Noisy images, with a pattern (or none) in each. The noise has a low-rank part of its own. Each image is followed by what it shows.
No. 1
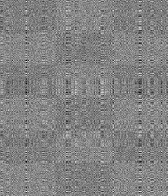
a checkerboard
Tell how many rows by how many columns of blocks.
6 by 3
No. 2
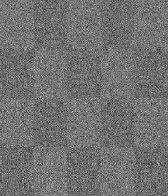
a checkerboard
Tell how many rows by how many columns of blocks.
4 by 5
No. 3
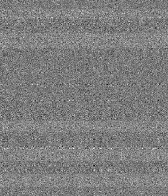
bands of rows
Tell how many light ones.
5
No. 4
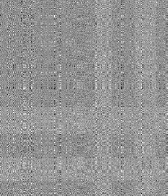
bands of rows crossing bands of columns
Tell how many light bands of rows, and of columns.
2 and 2
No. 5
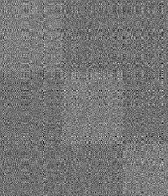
blocks along the diagonal
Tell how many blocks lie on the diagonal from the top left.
3
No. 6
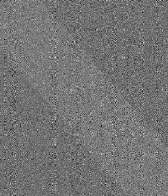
a diagonal band
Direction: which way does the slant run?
top left to bottom right
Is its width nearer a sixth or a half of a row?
a half
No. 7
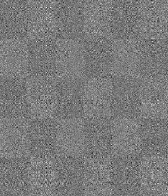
a checkerboard
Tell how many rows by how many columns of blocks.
5 by 6
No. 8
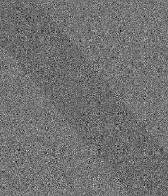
a diagonal band
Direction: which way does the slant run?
top left to bottom right
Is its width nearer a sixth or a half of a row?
a half
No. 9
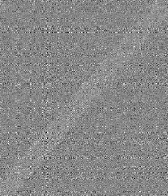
a diagonal band
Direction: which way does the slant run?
bottom left to top right
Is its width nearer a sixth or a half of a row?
a sixth
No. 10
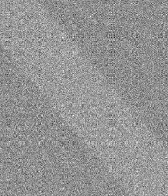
a diagonal band
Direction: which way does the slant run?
top left to bottom right
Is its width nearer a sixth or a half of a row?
a half
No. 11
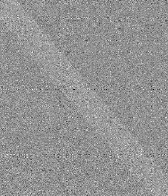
a diagonal band
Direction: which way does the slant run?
top left to bottom right
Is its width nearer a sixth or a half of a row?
a sixth
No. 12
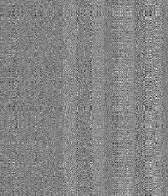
bands of columns
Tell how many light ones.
4
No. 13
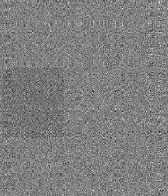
one block
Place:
middle left
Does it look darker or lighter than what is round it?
darker
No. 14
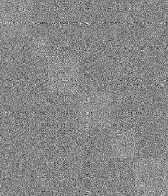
blocks along the diagonal
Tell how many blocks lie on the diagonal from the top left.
6
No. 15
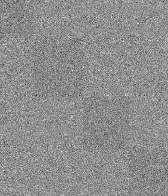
blocks along the diagonal
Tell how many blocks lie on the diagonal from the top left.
4
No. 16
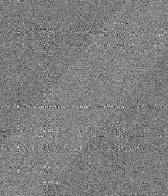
a diagonal band
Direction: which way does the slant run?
bottom left to top right
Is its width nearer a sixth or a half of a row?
a half
